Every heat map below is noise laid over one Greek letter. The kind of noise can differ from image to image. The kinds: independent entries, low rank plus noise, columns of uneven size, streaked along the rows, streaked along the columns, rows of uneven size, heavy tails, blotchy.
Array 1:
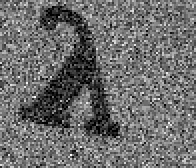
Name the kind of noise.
independent entries
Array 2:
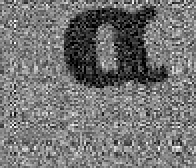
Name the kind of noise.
low rank plus noise
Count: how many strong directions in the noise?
two
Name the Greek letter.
alpha
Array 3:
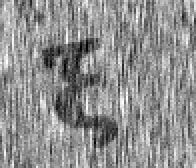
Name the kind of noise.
streaked along the columns
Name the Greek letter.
xi
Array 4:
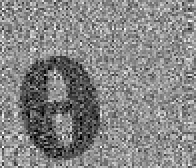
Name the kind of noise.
low rank plus noise
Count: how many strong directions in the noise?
two
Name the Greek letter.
theta
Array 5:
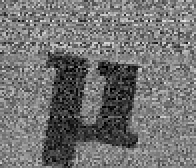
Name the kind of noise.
rows of uneven size
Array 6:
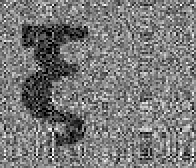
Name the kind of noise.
low rank plus noise
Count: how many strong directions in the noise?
one
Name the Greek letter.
xi
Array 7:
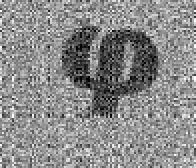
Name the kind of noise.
low rank plus noise
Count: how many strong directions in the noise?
one
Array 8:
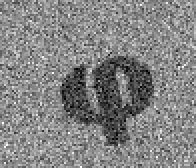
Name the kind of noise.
independent entries
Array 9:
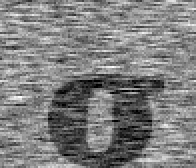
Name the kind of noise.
streaked along the rows
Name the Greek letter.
sigma
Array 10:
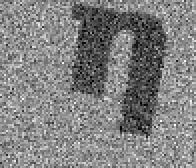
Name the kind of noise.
independent entries
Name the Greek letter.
eta
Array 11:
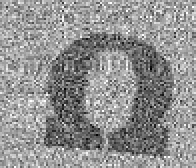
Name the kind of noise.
low rank plus noise
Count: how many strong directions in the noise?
three or four
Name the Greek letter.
omega
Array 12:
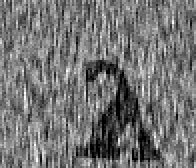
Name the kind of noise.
streaked along the columns
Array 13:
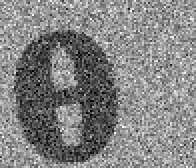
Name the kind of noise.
independent entries
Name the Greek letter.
theta
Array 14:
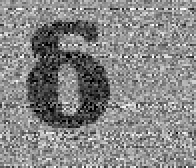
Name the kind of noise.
rows of uneven size
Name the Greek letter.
delta
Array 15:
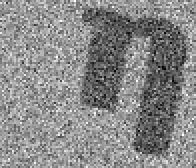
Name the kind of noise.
independent entries
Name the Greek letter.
eta
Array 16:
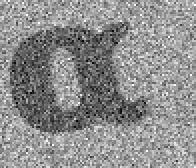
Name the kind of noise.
independent entries
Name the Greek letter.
alpha
